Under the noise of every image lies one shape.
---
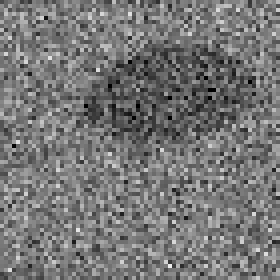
ellipse
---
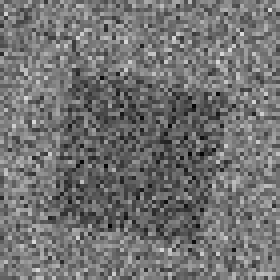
square
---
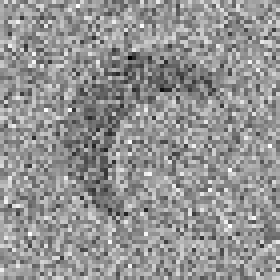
crescent
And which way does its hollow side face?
down and right
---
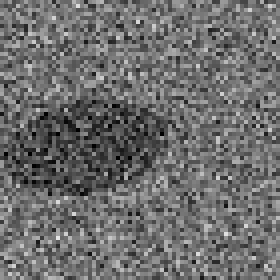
ellipse
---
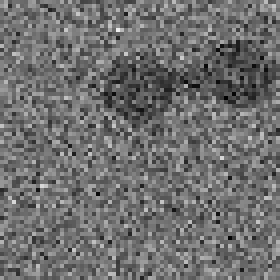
dumbbell
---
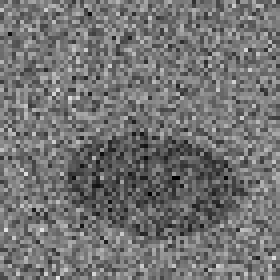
ellipse
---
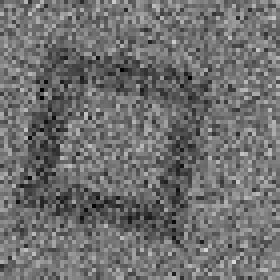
square frame
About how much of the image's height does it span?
two thirds
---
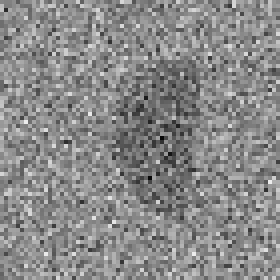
half disc
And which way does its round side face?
left
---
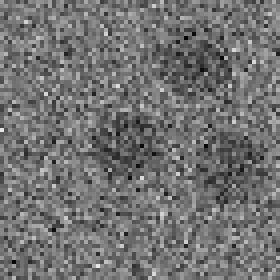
three dots
